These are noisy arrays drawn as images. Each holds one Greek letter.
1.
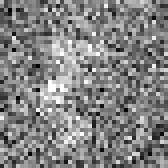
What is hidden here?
light xi
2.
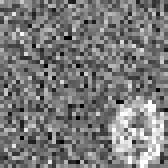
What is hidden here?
light theta, bottom right
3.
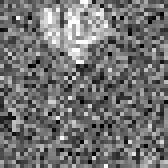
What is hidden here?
light phi, top middle
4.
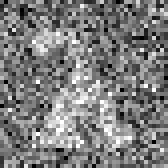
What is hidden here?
light lambda
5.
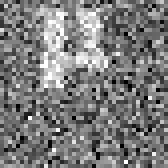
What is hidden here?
light mu
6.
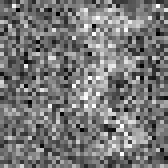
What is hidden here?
light xi
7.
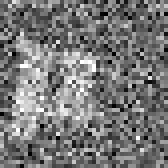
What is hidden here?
light mu
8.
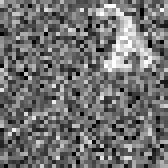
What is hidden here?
light lambda, top right
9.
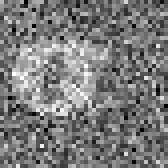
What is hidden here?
light sigma
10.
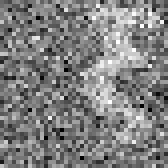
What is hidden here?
light xi
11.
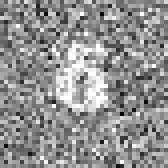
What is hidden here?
light delta, centre
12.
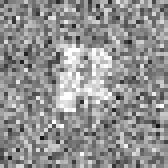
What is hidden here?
light mu, centre
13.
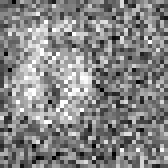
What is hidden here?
light delta
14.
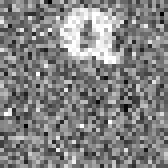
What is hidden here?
light alpha, top middle
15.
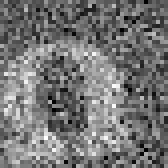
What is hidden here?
light omega
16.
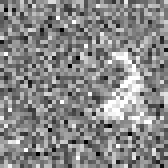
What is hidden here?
light lambda
